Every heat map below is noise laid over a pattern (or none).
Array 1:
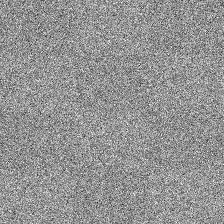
a checkerboard
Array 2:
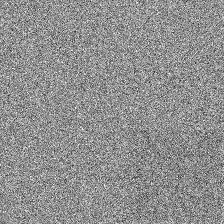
one block
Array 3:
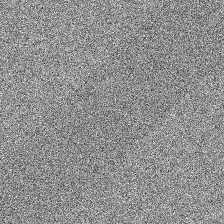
a diagonal band
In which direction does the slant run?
bottom left to top right
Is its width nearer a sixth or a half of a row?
a half
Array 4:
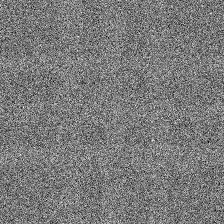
bands of rows crossing bands of columns
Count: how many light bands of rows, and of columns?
3 and 3
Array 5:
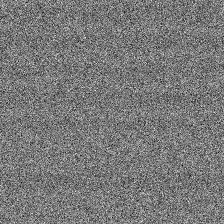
bands of rows
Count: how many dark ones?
6
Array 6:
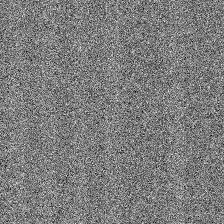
bands of columns
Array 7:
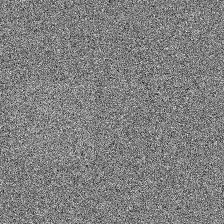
one block
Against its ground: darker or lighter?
lighter
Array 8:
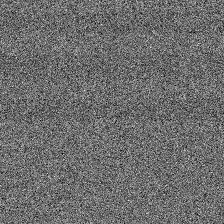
bands of rows
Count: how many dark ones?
3
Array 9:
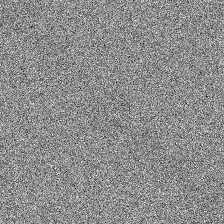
blocks along the diagonal
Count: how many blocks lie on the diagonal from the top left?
7
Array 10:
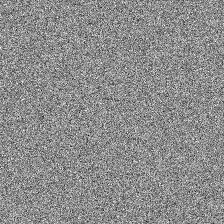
only noise
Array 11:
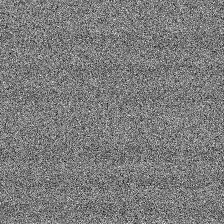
bands of rows
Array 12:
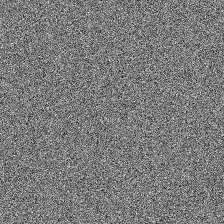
only noise
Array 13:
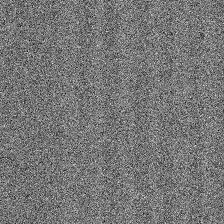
bands of columns
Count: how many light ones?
6
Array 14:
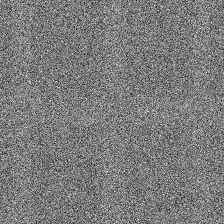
bands of rows crossing bands of columns
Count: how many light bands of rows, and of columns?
1 and 3
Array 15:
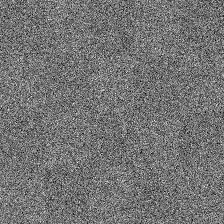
a checkerboard
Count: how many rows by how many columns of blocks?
4 by 5
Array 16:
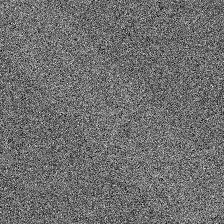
a diagonal band
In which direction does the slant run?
top left to bottom right
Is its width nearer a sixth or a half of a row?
a half
